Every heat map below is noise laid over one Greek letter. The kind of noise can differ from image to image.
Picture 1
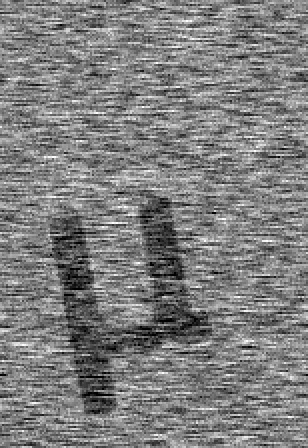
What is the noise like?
streaked along the rows
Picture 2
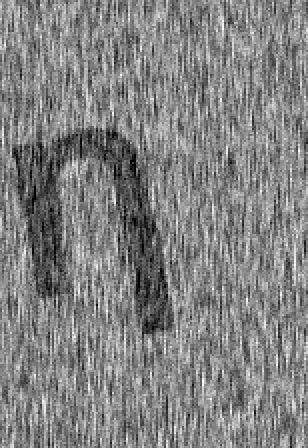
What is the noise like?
streaked along the columns
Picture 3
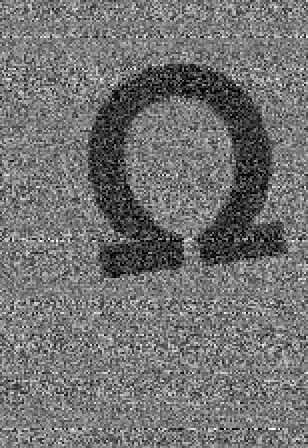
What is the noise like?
rows of uneven size
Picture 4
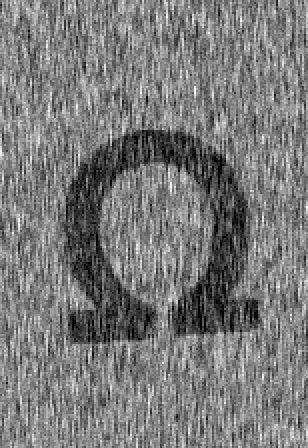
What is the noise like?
streaked along the columns
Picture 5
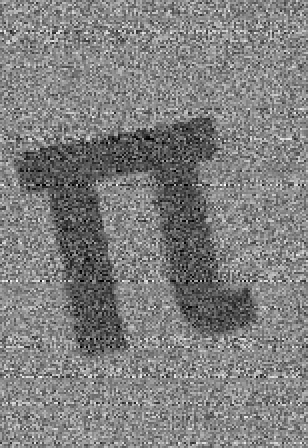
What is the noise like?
rows of uneven size
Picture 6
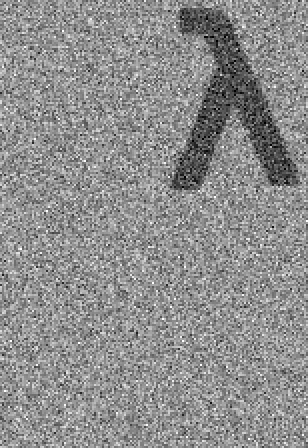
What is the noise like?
independent entries
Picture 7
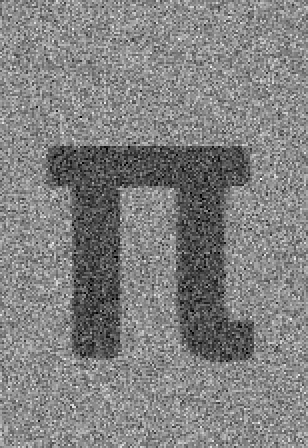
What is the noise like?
independent entries
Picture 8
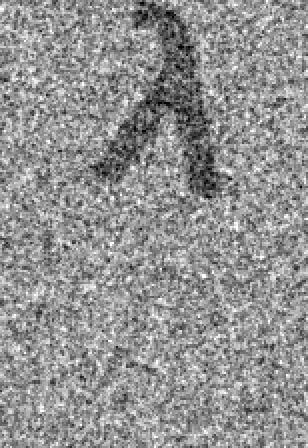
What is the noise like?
blotchy
